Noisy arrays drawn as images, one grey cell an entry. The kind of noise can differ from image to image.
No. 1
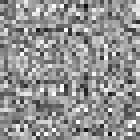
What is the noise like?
low rank plus noise
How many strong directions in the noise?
three or four
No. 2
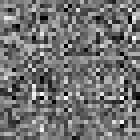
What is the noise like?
low rank plus noise
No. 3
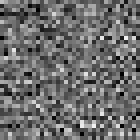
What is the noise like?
low rank plus noise
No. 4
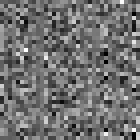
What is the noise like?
columns of uneven size
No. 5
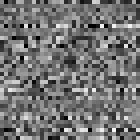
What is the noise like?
rows of uneven size
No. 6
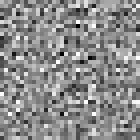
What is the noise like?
low rank plus noise
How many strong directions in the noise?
two
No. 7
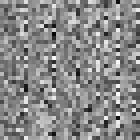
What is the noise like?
columns of uneven size
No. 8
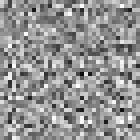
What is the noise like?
low rank plus noise
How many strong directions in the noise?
one
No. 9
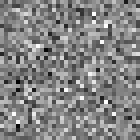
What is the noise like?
independent entries
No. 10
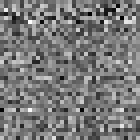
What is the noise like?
rows of uneven size
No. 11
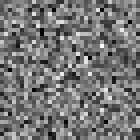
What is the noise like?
independent entries
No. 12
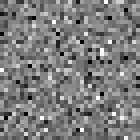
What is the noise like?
heavy tails
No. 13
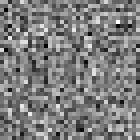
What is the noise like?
low rank plus noise
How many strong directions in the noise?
three or four
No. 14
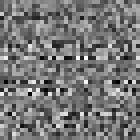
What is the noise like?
rows of uneven size
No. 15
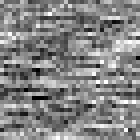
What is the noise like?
streaked along the rows
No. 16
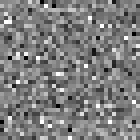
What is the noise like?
heavy tails
